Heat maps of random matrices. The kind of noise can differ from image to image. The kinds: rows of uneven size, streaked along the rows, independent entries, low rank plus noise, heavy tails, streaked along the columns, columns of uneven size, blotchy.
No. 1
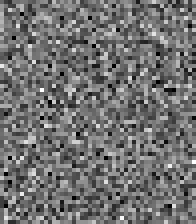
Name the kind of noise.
independent entries
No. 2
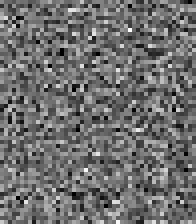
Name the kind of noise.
low rank plus noise
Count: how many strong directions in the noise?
three or four
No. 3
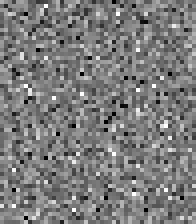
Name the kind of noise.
heavy tails
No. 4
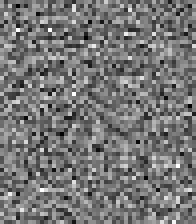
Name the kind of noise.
low rank plus noise
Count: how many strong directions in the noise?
three or four
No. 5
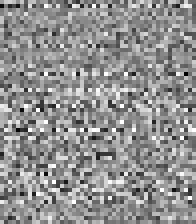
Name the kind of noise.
rows of uneven size
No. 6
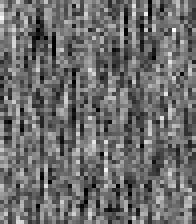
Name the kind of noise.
streaked along the columns
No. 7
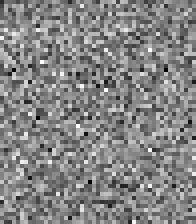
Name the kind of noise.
independent entries
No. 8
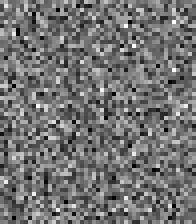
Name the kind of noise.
independent entries
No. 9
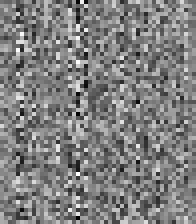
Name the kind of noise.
columns of uneven size
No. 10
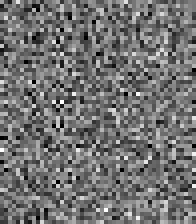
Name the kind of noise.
low rank plus noise
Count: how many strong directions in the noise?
two
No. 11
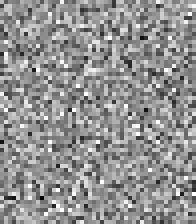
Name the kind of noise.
independent entries
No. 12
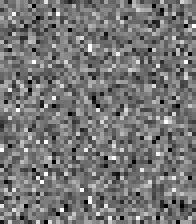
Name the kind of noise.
heavy tails
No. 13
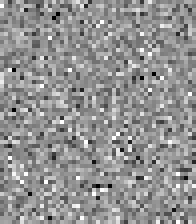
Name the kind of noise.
heavy tails
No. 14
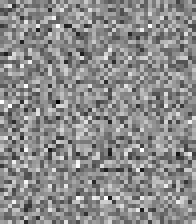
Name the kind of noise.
low rank plus noise
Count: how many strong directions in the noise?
five to eight
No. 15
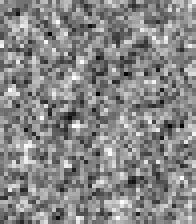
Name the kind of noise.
blotchy
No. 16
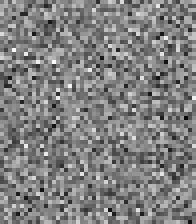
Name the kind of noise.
independent entries
